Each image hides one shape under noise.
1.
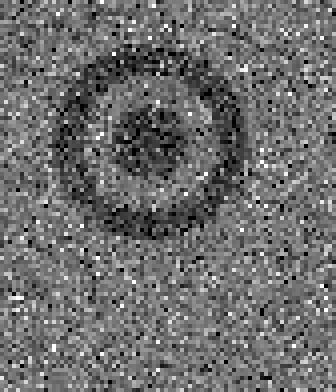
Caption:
dark bullseye
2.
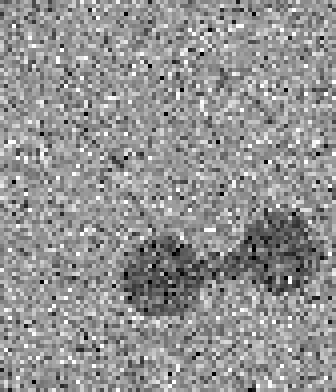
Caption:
dark dumbbell
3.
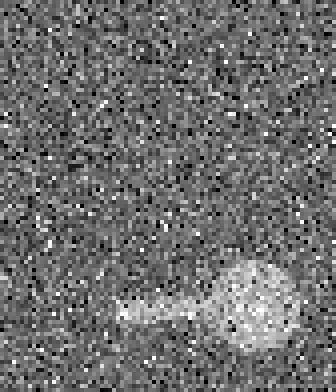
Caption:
light lollipop
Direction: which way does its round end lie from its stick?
right
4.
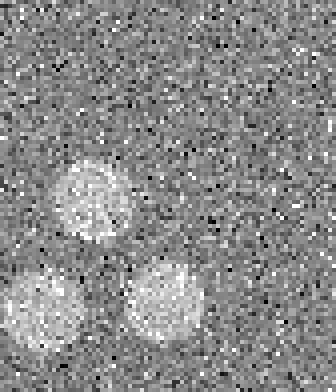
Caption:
light three dots
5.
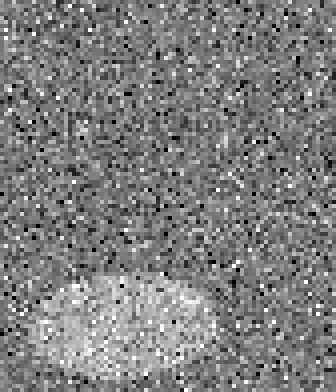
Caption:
light ellipse
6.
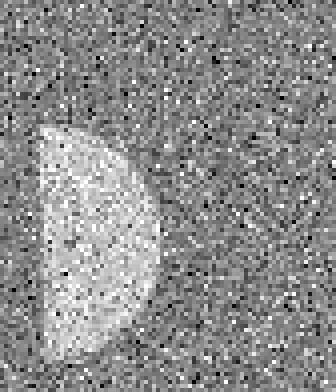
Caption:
light half disc
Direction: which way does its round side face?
right
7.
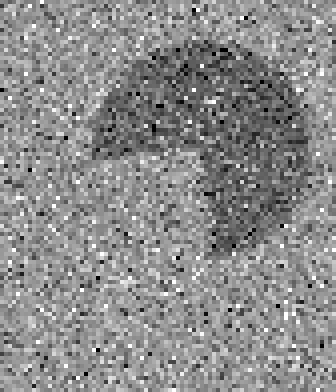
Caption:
dark disc with a wedge cut out
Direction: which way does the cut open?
down and left
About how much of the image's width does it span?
two thirds
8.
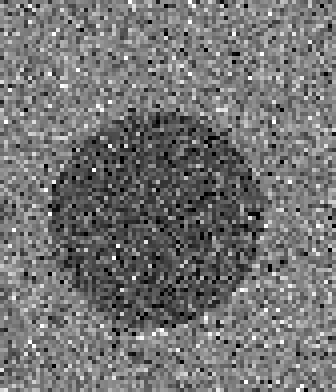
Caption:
dark disc
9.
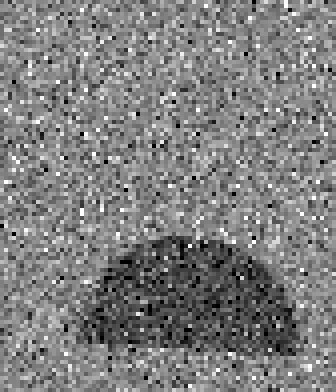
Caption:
dark half disc
